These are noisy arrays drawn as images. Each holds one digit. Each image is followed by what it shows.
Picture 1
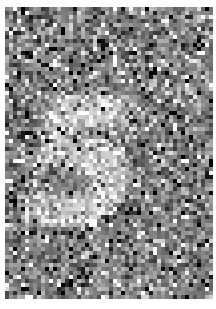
5
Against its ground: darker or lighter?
lighter
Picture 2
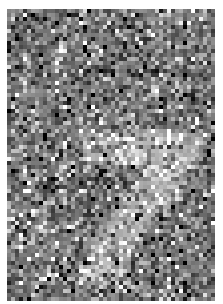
7
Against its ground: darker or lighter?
lighter
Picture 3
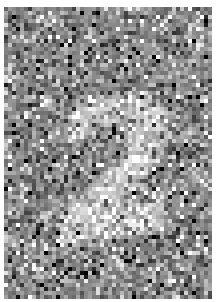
2
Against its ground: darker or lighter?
lighter
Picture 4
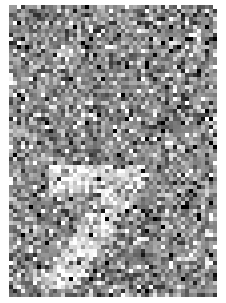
7
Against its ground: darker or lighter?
lighter
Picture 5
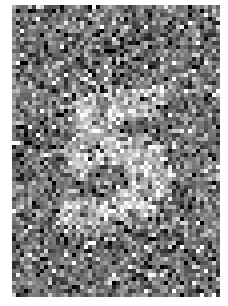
5
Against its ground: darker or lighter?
lighter
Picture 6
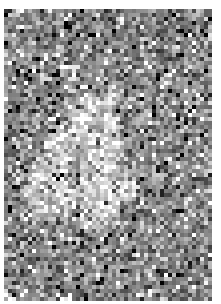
4
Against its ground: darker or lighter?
lighter
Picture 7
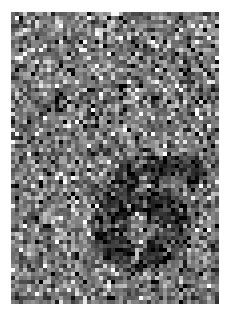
6
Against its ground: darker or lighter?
darker
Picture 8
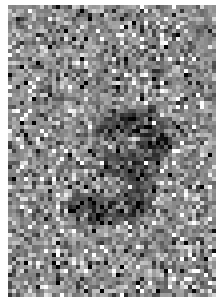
3
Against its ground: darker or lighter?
darker
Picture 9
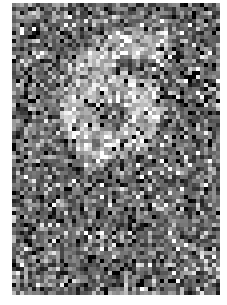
6
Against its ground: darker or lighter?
lighter
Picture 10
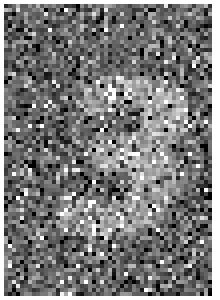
3
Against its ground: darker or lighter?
lighter
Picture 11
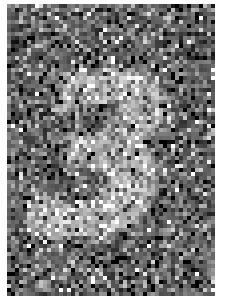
3
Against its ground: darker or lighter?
lighter
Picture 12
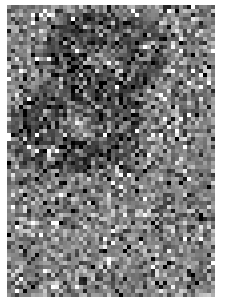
8
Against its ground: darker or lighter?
darker
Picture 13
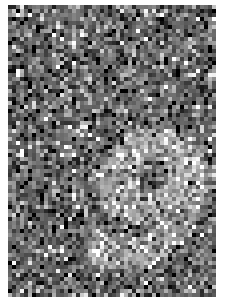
9
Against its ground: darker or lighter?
lighter
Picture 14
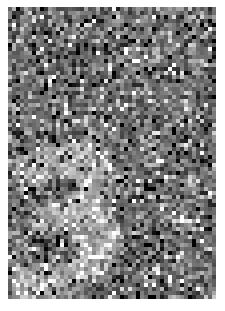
3
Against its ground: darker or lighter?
lighter
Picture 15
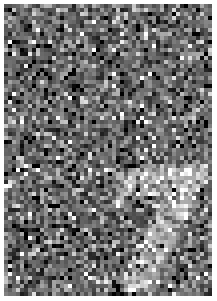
7
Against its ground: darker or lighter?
lighter
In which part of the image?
bottom right
